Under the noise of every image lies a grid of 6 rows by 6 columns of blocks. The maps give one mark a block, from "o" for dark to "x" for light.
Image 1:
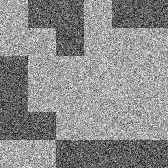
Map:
xooxoo
xxoxxx
oxxxxx
oxxxxx
ooxxxx
xxoooo
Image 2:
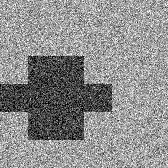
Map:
xxxxxx
xxxxxx
xooxxx
ooooxx
xooxxx
xxxxxx
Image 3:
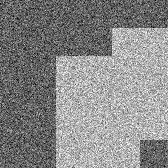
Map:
oooooo
ooooxx
ooxxxx
ooxxxx
ooxxxx
ooxxxo
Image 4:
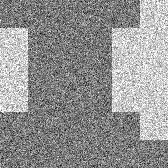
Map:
ooooox
xoooxx
xoooxx
xoooxx
ooooox
oooooo
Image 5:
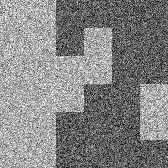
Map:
xxoooo
xxoxoo
xxxxoo
xxxoox
xxooox
xxoooo
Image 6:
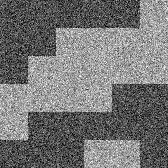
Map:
ooooox
ooxxxx
oxxxxx
xxxxoo
xooooo
oooxxo
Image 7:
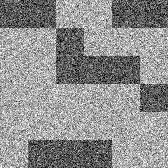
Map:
ooxxoo
xxoxxx
xxooox
xxxxxo
xxxxxx
xoooxx
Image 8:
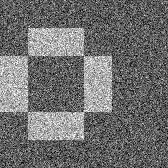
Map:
oooooo
oxxooo
xooxoo
xooxoo
oxxooo
oooooo
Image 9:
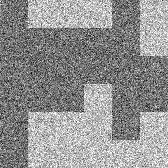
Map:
oxxxox
ooooox
oooooo
oooxoo
oxxxox
oxxxxx
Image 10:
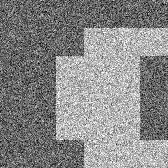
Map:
oooooo
oooxxx
ooxxxo
ooxxxo
ooxxxo
oooxxx
